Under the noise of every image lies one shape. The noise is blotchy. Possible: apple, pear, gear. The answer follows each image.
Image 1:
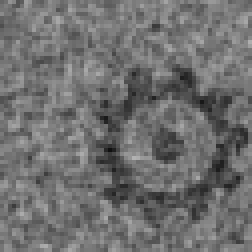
gear
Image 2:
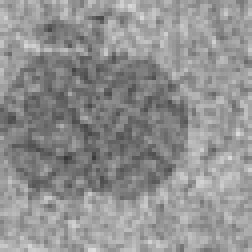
apple
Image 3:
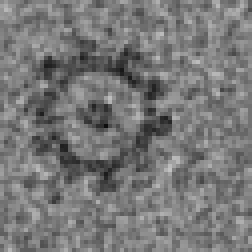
gear
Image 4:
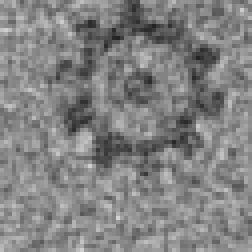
gear
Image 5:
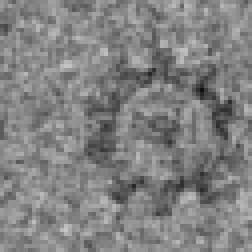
gear
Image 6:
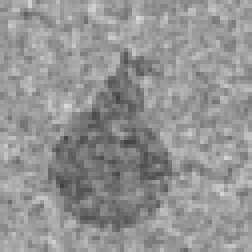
pear
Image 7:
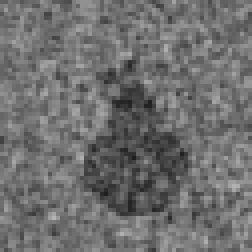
pear
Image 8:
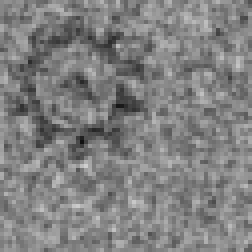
gear
